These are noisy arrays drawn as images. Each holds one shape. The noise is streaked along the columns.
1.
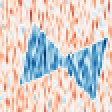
blue bow tie
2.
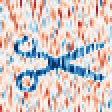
blue pair of scissors
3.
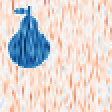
blue pear
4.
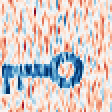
blue key
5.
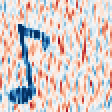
blue musical note
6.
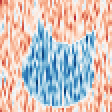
blue cat's head
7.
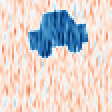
blue car
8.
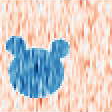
blue bear's head
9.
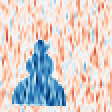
blue chess pawn
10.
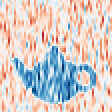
blue teapot
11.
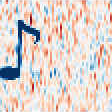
blue musical note
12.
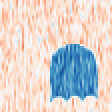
blue ghost
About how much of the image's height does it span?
half
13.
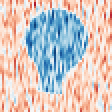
blue light bulb
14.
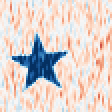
blue star
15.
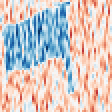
blue flag
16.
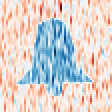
blue bell
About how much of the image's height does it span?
two thirds
